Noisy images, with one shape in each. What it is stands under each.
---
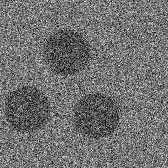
three dots
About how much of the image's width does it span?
two thirds
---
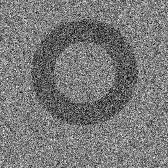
ring
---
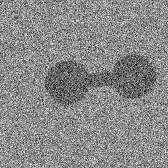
dumbbell
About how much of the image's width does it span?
two thirds
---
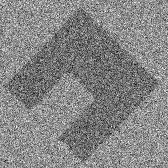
square with a notch
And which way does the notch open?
down and left
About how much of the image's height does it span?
nearly all
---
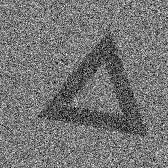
triangle frame
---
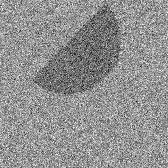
half disc
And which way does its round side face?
down and right
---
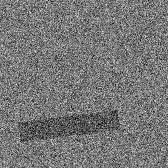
bar
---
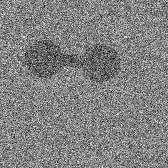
dumbbell
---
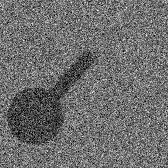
lollipop
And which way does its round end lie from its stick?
down and left
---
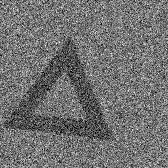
triangle frame
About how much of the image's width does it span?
two thirds
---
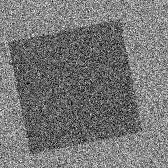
square
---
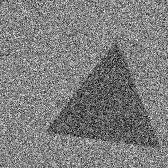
triangle
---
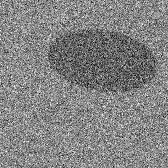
ellipse
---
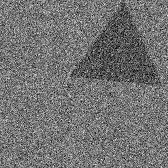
triangle
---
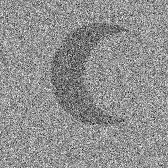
crescent
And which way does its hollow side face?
right
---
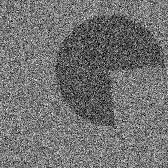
disc with a wedge cut out
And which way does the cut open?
down and right
